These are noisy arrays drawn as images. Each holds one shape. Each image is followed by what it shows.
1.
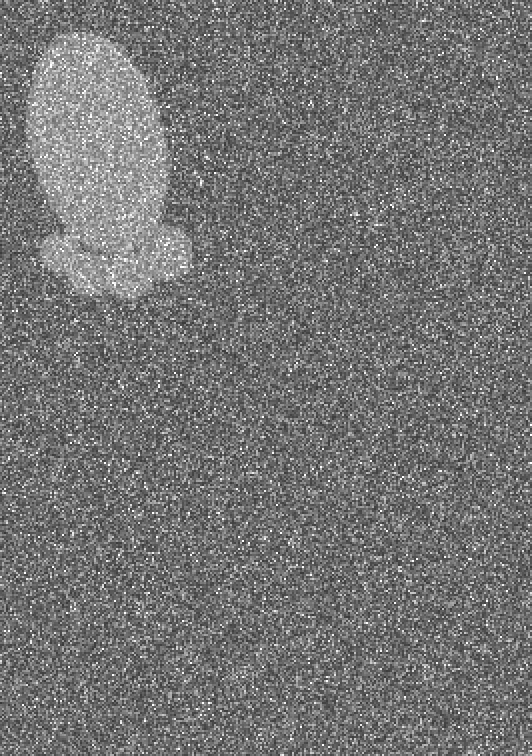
footprint
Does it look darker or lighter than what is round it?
lighter
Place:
top left
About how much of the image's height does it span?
a third
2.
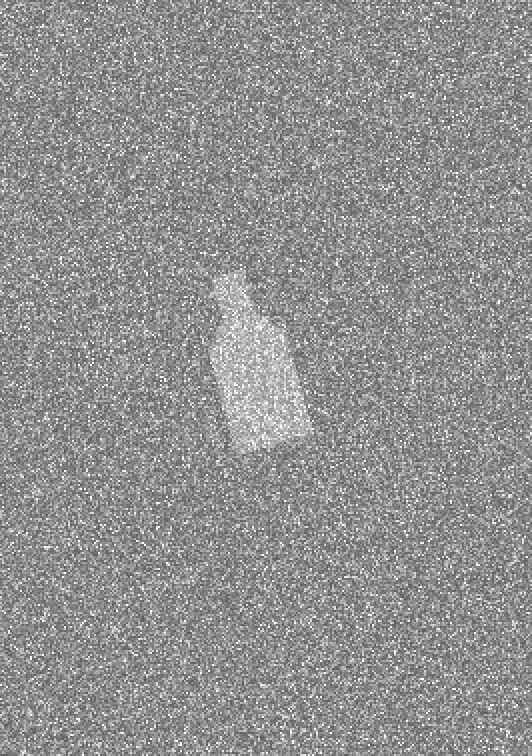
bottle
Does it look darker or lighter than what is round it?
lighter
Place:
centre
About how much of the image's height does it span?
a quarter
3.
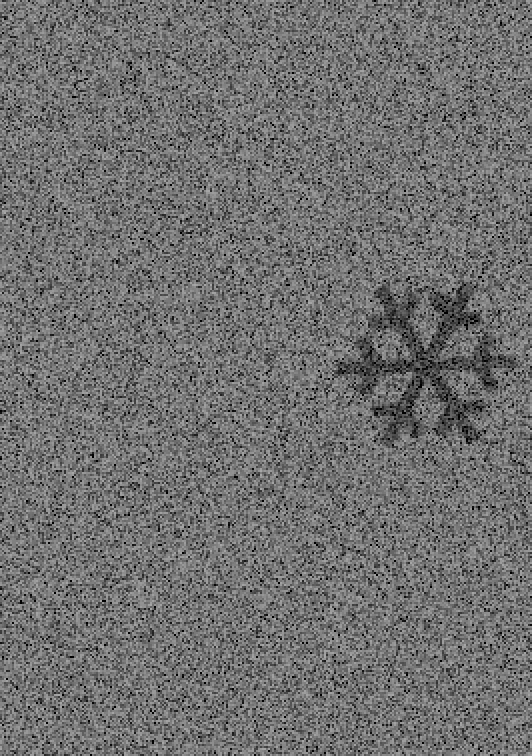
snowflake
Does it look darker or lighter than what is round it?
darker
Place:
middle right
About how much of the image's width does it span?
a third
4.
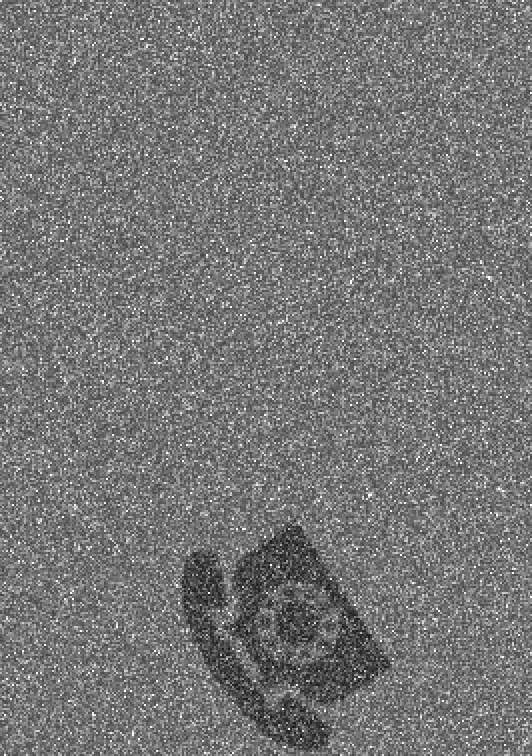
telephone
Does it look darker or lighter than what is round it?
darker
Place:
bottom middle
